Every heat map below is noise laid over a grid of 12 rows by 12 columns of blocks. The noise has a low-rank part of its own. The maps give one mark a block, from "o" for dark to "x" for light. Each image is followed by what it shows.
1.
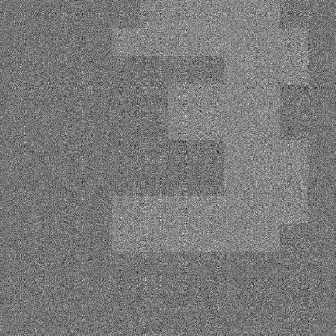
o o o o o x x x x x o o
o o o o x x x x x x x o
o o o o o o o o x x x o
o o o o o o x x x x o o
o o o o o o x x x x o o
o o o o o o o o x x x o
o o o o o o o o x x x o
o o o o x x x x x x x o
o o o o x x x x x x o o
o o o o o o o o o o o o
o o o o o o o o o o o o
o o o o o o o o o o o o
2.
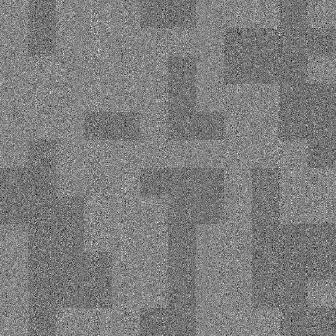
x o x x x o o x x x o x
x o x x x x x x o o o o
x x x x x x o x o o o x
x x x x x x o x x x o o
x x x o o x o o x x o o
x o x x x x x x x x x o
o o x x x o o o x o x x
o o o x x x o o x o x x
x o o x x x o x x o o o
x o o o x x o x x o o o
x o o o x x o x x o o x
x o x x x o o x x x o o
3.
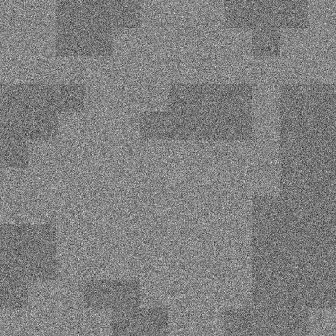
x x o o o x x x o o o x
x x o o x x x x x o x x
x x x x x x x x x x x x
o o o x x x o o o x o o
o o x x x o o o o x o o
o x x x x x x x x x o o
x x x x x x x x x x o o
x x x x x x x x x o o o
o o x x x x x x x o o o
o o x x x x x x x o o o
o x x o o x x x x o o o
x x x x o o x x o o o x
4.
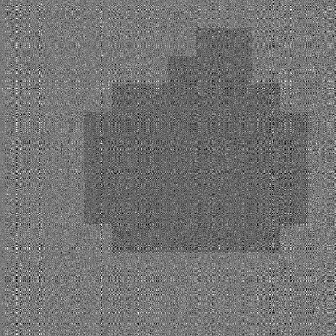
x x x x x x x x x x x x
x x x x x x x o o x x x
x x x x x x o o o x x x
x x x x o o o o o o x x
x x x o o o o o o o o x
x x x o o o o o o o o x
x x x o o o o o o o o x
x x x o o o o o o o o x
x x x x o o o o o o x x
x x x x x x x x x x x x
x x x x x x x x x x x x
x x x x x x x x x x x x
